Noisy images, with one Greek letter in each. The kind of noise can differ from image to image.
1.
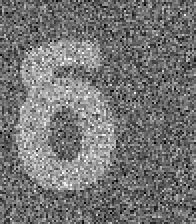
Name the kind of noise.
independent entries
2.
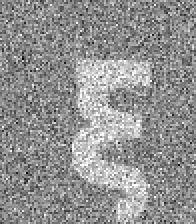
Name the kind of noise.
independent entries
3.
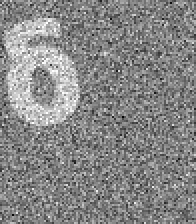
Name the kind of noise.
independent entries
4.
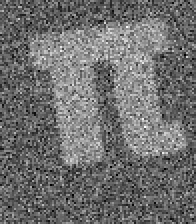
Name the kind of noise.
independent entries
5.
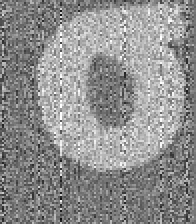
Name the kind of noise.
columns of uneven size
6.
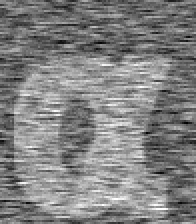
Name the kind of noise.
streaked along the rows
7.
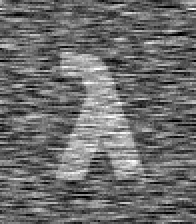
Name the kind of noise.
streaked along the rows
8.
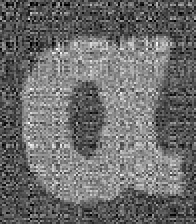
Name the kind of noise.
low rank plus noise
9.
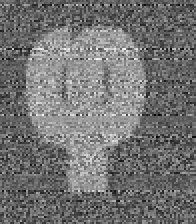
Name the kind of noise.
rows of uneven size
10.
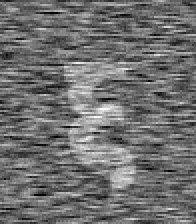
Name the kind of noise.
streaked along the rows
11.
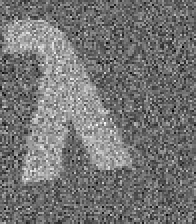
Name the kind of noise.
low rank plus noise
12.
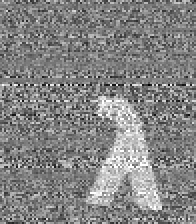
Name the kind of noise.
rows of uneven size
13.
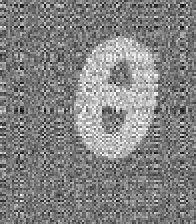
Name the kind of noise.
low rank plus noise
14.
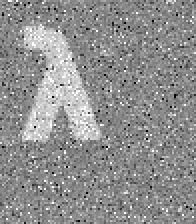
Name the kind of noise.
heavy tails
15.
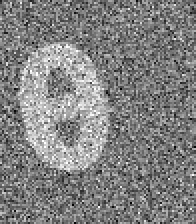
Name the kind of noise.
independent entries
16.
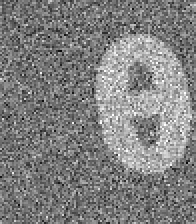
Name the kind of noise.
independent entries
